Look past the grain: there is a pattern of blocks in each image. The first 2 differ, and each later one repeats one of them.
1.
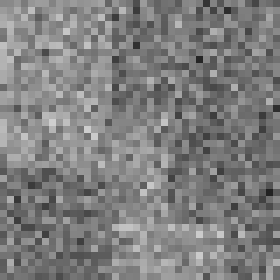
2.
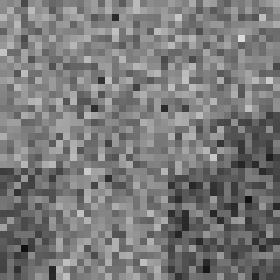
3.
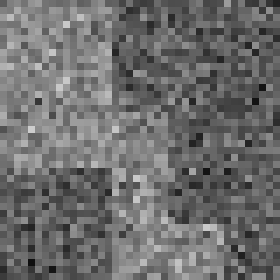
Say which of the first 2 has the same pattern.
1
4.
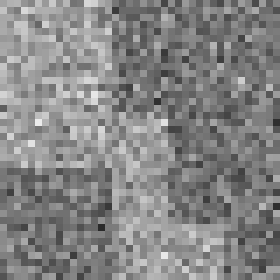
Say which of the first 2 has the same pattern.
1
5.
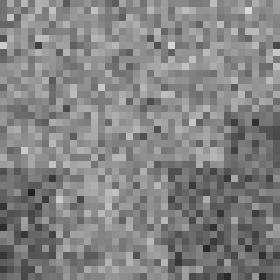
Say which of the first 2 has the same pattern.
2
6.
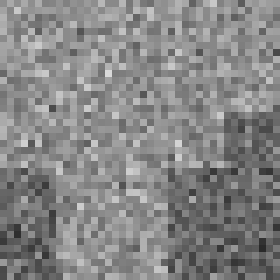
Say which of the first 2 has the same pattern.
2
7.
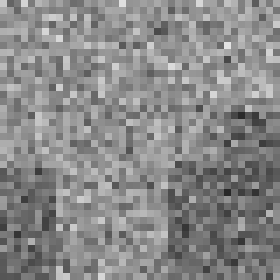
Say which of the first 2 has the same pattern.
2
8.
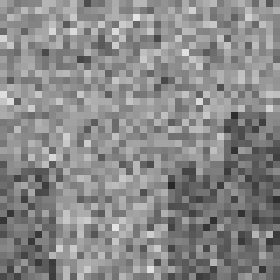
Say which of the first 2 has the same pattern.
2
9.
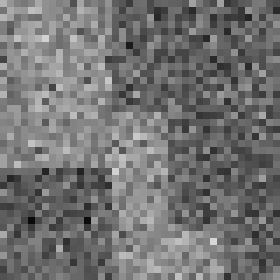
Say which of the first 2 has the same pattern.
1
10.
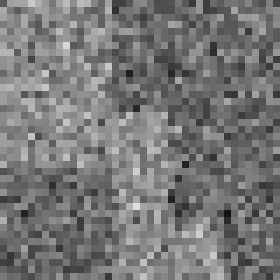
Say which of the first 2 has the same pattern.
1
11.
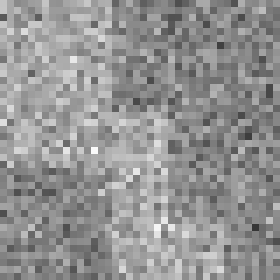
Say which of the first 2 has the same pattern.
1
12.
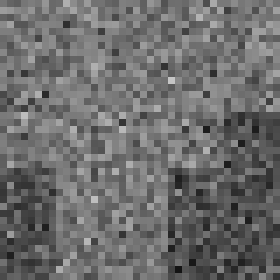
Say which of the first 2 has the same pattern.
2
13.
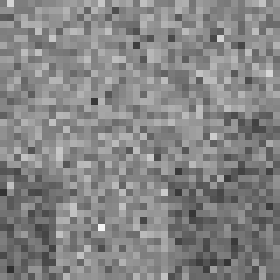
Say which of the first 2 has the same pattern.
2
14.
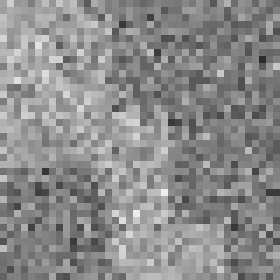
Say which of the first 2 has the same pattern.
1
